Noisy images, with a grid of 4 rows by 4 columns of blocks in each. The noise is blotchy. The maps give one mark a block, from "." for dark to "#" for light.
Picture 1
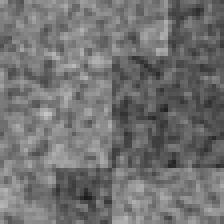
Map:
# # # .
# # . .
# # . .
# . # #
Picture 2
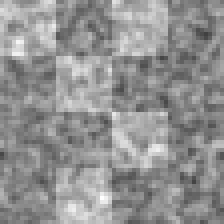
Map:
# . # .
. # . .
. . # .
. # . .
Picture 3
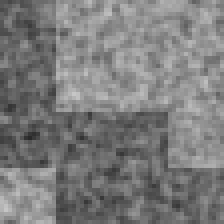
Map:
. # # #
. # # #
. . . #
# . . .
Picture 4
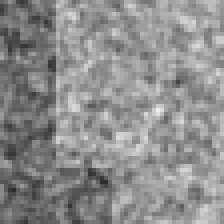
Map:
. # # #
. # # #
. # # #
. . # #
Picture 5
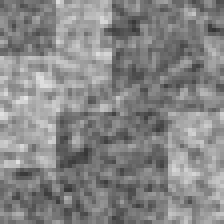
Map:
. # . .
# # . .
# . . #
. . . #
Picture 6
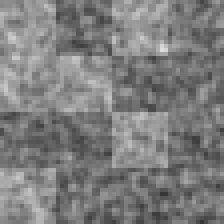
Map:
# . # .
# # . .
. . # .
# . . .
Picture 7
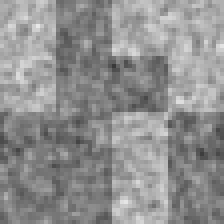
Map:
# . # #
# . . #
. . # .
. . # .
